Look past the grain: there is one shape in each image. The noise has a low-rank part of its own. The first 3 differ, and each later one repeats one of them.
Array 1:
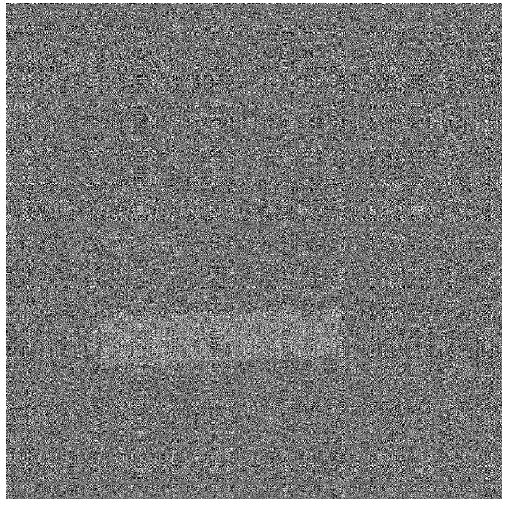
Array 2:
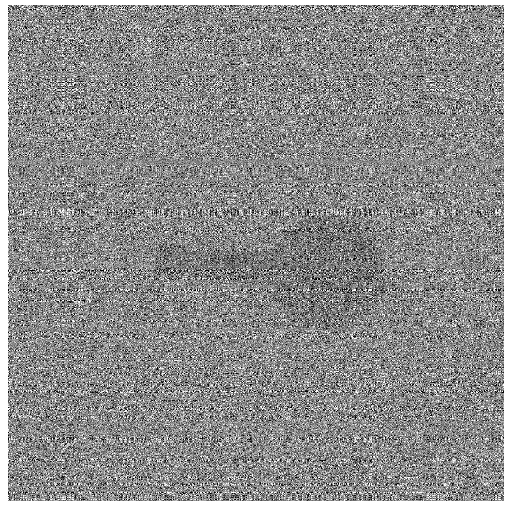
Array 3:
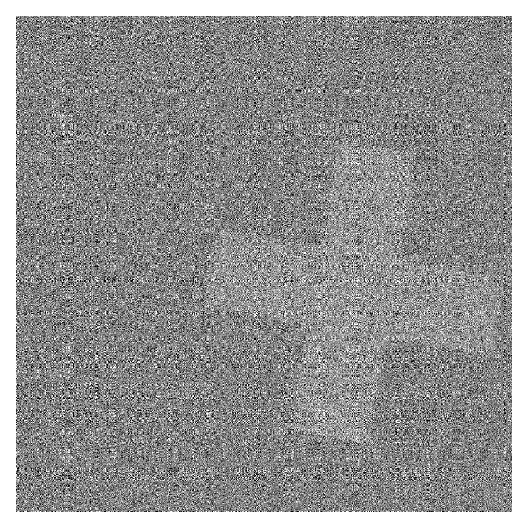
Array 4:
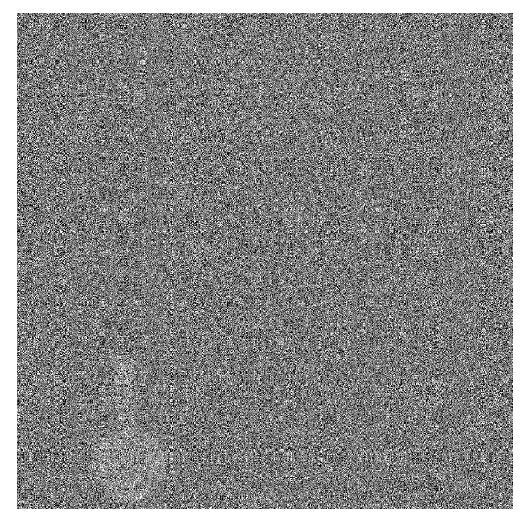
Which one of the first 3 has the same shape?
2
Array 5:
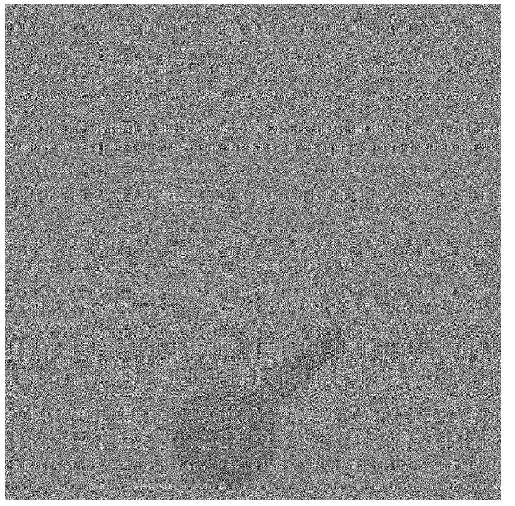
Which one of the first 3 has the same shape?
2
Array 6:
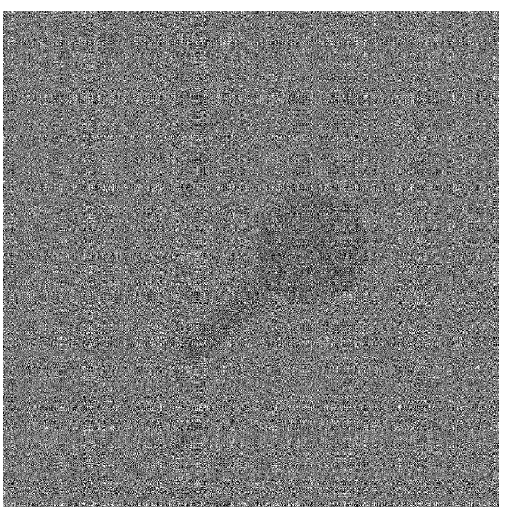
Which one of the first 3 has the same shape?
2
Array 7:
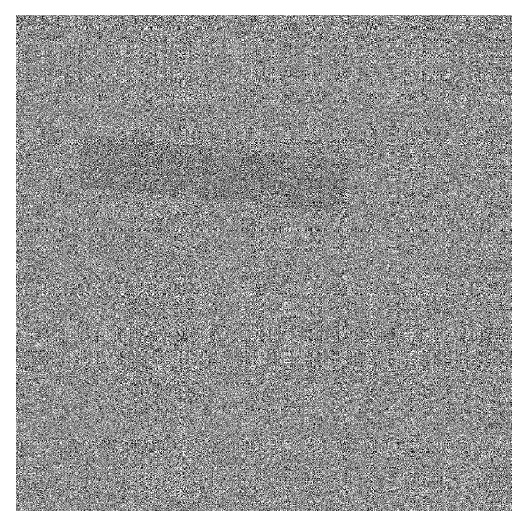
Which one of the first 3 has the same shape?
1
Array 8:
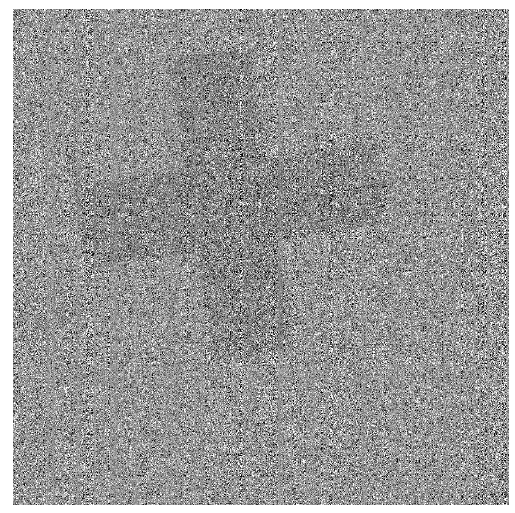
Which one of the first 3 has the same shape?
3
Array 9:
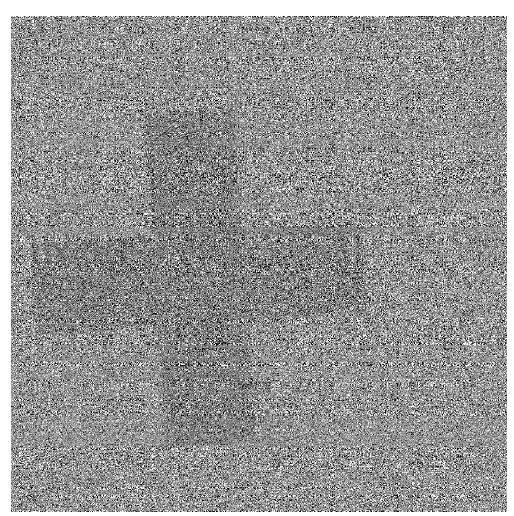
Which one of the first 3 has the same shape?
3
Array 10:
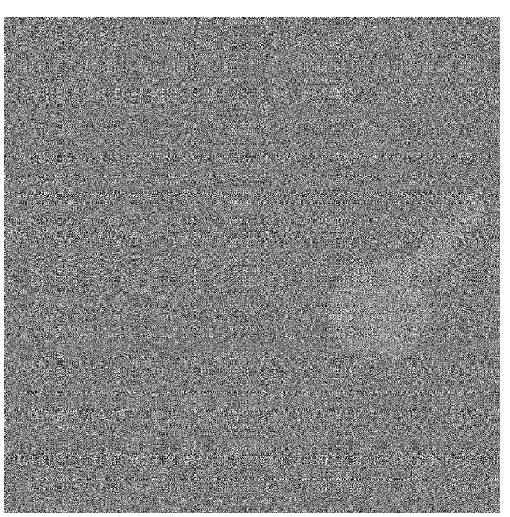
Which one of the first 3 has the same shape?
2
